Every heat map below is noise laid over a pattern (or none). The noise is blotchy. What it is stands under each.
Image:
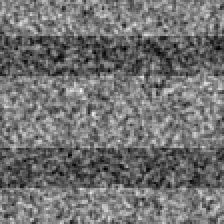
horizontal stripes
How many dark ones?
2
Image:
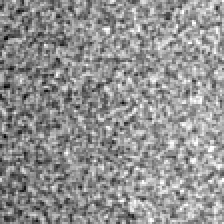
a smooth slope
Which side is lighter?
right
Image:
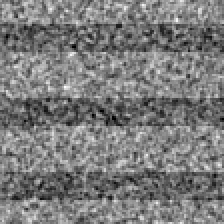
horizontal stripes
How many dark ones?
3
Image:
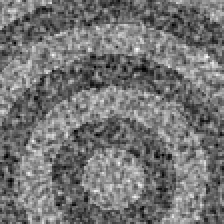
rings round one point
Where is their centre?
bottom middle
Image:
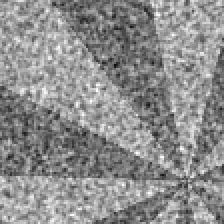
spokes from one point
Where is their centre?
bottom right
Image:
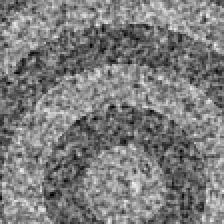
rings round one point
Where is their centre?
bottom middle
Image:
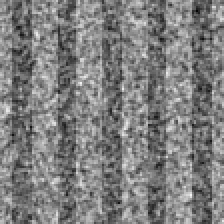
vertical stripes
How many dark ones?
5
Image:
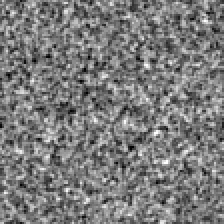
only noise
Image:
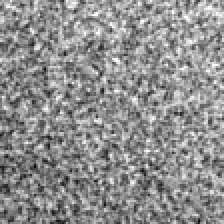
a smooth slope
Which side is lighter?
top right
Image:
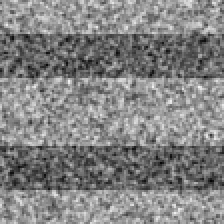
horizontal stripes
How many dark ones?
2
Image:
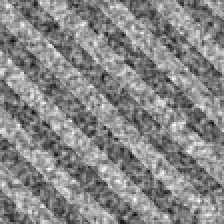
diagonal stripes
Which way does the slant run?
top left to bottom right
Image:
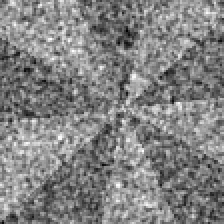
spokes from one point
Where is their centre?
centre
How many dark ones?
5
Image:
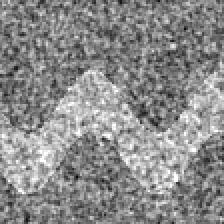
a wavy band
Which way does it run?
left to right
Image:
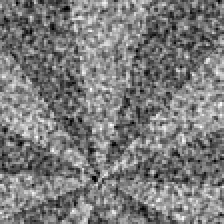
spokes from one point
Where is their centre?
bottom middle
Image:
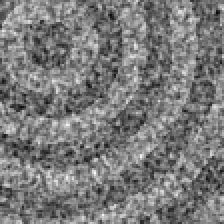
rings round one point
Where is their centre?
top left
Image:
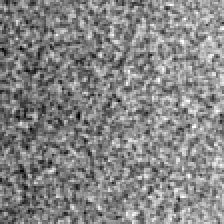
a smooth slope
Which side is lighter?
right
